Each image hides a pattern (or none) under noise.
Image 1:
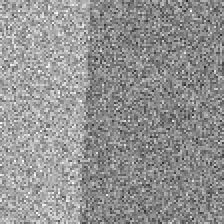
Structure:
a sharp edge
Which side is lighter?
left
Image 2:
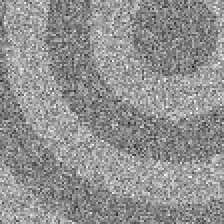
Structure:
rings round one point
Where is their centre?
top right
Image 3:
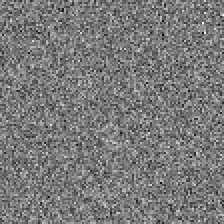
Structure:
only noise
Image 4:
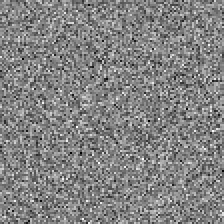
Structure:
only noise
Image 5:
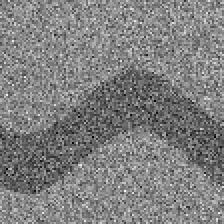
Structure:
a wavy band
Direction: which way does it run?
left to right
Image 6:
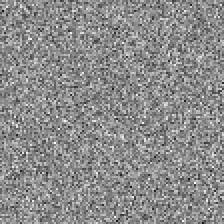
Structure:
only noise
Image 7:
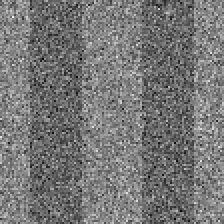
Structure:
vertical stripes
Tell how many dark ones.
2
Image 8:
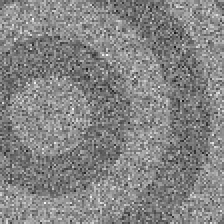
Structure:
rings round one point
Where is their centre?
middle left
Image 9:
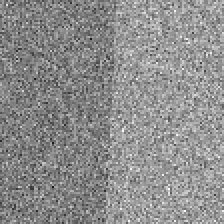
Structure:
a sharp edge
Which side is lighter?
right
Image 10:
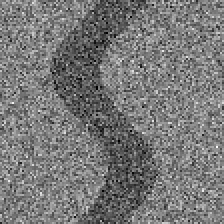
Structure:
a wavy band
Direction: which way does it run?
top to bottom
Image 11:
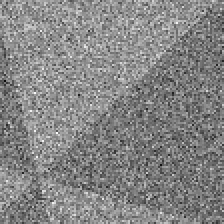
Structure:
spokes from one point
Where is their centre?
bottom left
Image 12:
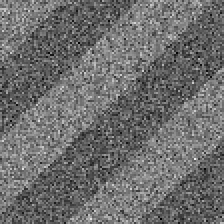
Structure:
diagonal stripes
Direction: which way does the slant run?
bottom left to top right
